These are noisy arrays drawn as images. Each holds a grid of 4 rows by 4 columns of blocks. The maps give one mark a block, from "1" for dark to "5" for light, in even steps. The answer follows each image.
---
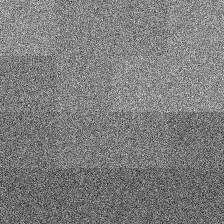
5 4 4 5
3 4 5 5
2 3 3 2
1 1 1 1
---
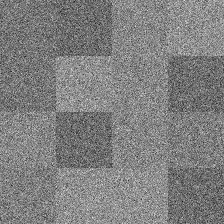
2 1 4 5
2 5 4 1
4 1 4 3
3 5 5 1
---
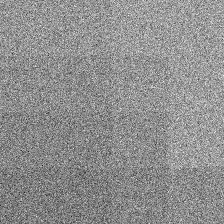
4 4 5 5
3 3 4 5
2 2 3 5
1 1 2 3
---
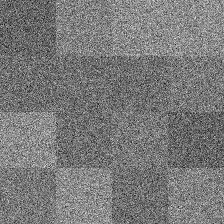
1 4 5 5
2 2 2 3
5 2 3 1
3 5 2 4
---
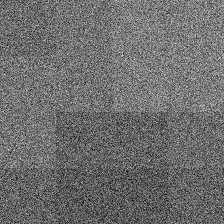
3 4 5 5
4 4 5 5
4 2 2 3
2 1 1 2
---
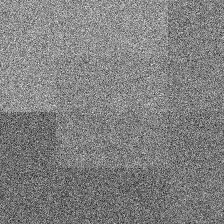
5 5 5 3
5 4 4 3
1 3 3 2
1 1 1 2
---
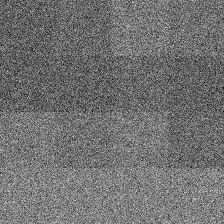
1 2 4 3
1 1 2 1
4 3 4 2
5 5 5 5
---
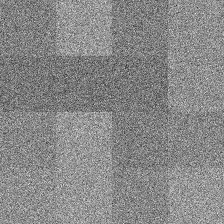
2 5 2 4
1 1 1 4
3 5 2 3
4 5 3 5
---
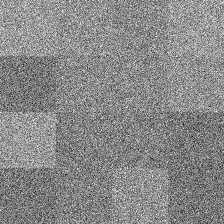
5 4 3 5
1 3 3 4
5 2 2 1
1 2 4 1
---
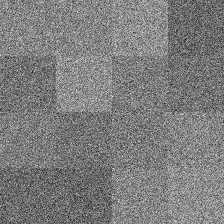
4 4 5 1
2 5 3 2
3 2 3 4
1 1 4 5
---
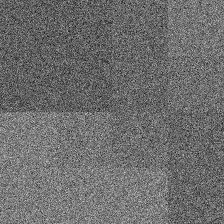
1 1 2 4
1 1 2 3
5 4 3 2
5 5 5 2
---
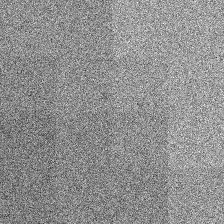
3 3 5 5
2 3 4 5
1 2 3 5
1 2 2 4
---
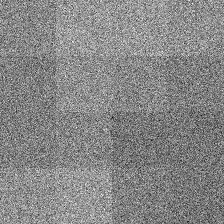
3 5 5 4
2 4 3 2
2 3 1 1
4 5 2 1
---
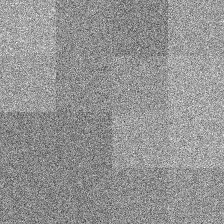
5 2 1 4
4 2 3 5
1 1 4 5
1 1 2 3
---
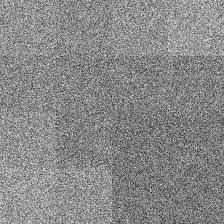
4 3 4 5
3 2 2 2
4 2 1 1
5 4 1 1
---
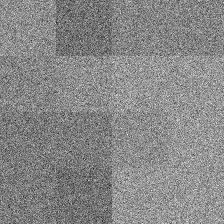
4 1 3 3
3 4 5 5
2 2 4 5
2 1 5 5
